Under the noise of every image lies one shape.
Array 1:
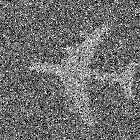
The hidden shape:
airplane
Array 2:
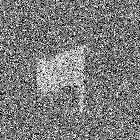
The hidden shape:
flag
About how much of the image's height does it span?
half
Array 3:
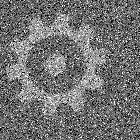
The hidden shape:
gear
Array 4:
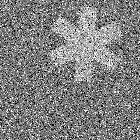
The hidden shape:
asterisk
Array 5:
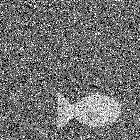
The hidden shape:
fish
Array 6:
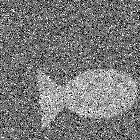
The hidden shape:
fish
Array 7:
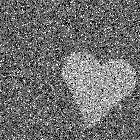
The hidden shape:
heart
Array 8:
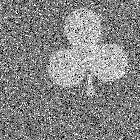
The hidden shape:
club
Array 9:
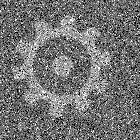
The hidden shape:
gear
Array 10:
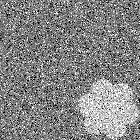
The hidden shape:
flower
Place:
bottom right
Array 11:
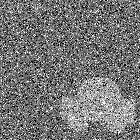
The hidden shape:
car
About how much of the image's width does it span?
half
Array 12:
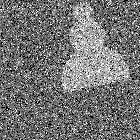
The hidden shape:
chess pawn
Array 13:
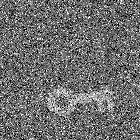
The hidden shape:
key
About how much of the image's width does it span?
half
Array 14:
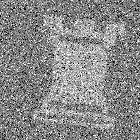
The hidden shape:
chess rook
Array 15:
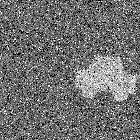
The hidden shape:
car
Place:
middle right
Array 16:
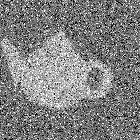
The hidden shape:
teapot
